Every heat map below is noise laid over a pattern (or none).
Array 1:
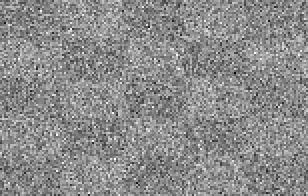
a checkerboard
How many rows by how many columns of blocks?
5 by 5
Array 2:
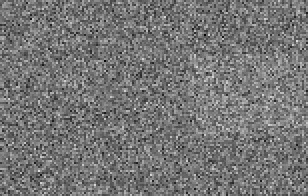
one block
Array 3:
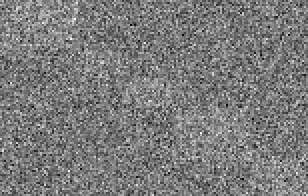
blocks along the diagonal
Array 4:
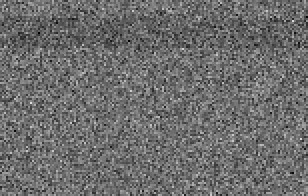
one band of rows
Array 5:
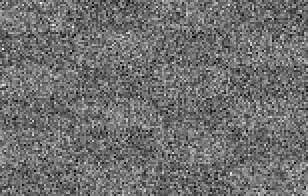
a checkerboard
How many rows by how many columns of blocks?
6 by 4
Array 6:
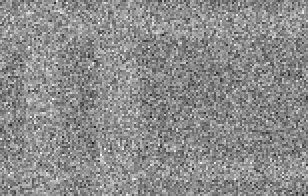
bands of rows crossing bands of columns
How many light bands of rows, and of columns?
2 and 2
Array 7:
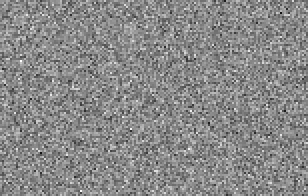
only noise
